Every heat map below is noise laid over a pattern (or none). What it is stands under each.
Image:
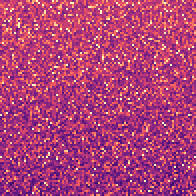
a smooth slope
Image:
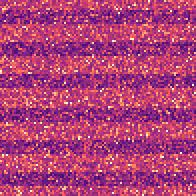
horizontal stripes
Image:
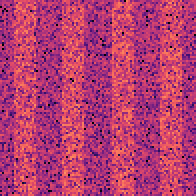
vertical stripes
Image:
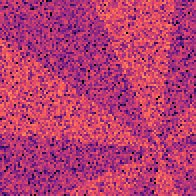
spokes from one point
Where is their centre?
bottom right
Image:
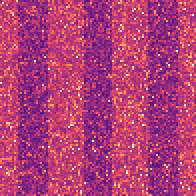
vertical stripes
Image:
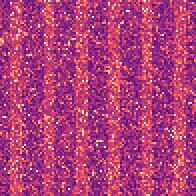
vertical stripes
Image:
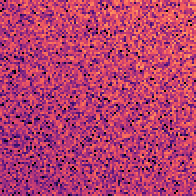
a smooth slope
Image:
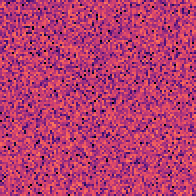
only noise
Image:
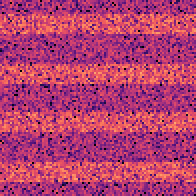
horizontal stripes
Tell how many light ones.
4
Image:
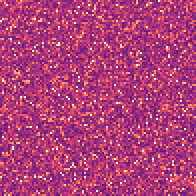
only noise
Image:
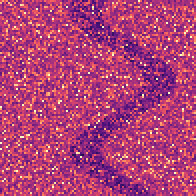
a wavy band
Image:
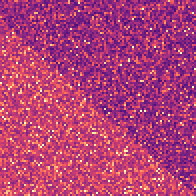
a sharp edge
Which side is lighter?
bottom left
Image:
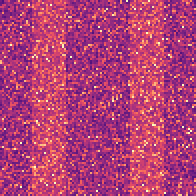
vertical stripes
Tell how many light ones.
2
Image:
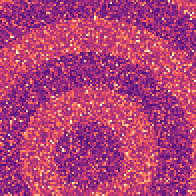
rings round one point
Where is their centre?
bottom middle
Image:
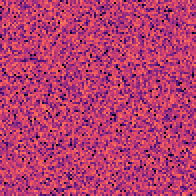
only noise
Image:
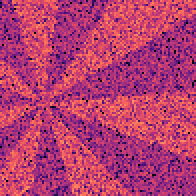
spokes from one point
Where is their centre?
middle left
